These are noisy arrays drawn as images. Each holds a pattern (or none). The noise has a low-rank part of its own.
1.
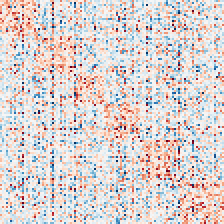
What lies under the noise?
blocks along the diagonal
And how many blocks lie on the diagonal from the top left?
6
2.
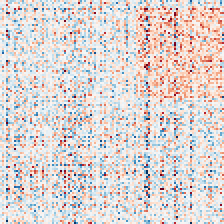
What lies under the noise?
one block
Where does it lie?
top right
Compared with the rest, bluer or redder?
redder
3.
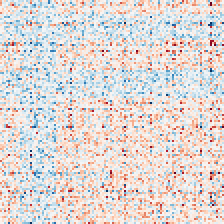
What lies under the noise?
bands of rows crossing bands of columns
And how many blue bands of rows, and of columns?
2 and 1
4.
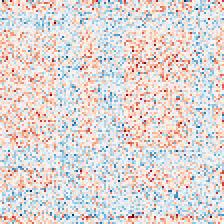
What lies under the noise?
bands of rows crossing bands of columns
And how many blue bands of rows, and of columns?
3 and 3
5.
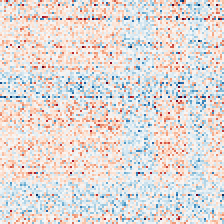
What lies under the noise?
bands of rows crossing bands of columns
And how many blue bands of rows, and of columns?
2 and 2
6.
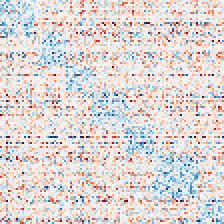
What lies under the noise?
blocks along the diagonal
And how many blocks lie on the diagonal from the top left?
7
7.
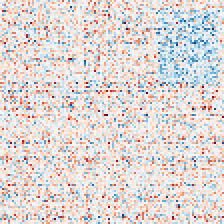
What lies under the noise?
one block
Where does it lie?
top right
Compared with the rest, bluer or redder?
bluer
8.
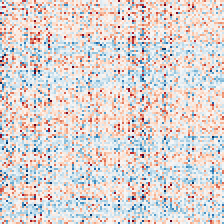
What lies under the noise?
bands of rows
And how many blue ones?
5
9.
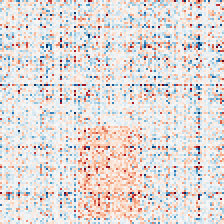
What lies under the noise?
one block
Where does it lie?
bottom middle
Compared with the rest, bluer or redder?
redder
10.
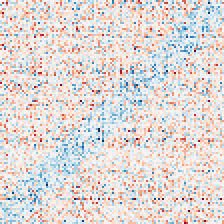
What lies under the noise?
a diagonal band
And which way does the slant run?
bottom left to top right
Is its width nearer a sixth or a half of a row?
a sixth
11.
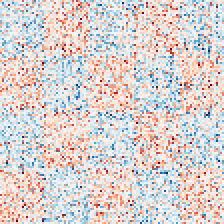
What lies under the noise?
a checkerboard
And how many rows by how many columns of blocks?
4 by 5
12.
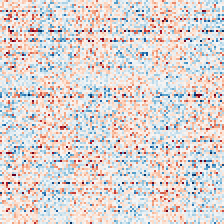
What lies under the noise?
a checkerboard
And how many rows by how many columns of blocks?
3 by 6
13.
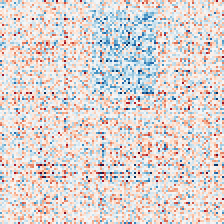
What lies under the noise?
one block
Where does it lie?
top middle
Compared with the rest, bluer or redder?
bluer
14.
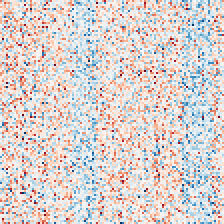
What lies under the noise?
bands of columns
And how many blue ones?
2
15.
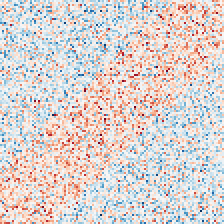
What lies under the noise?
a diagonal band
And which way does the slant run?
bottom left to top right
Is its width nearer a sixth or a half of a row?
a half
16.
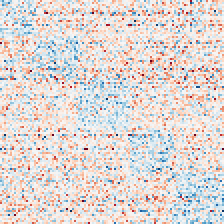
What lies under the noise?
blocks along the diagonal
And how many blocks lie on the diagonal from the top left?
5
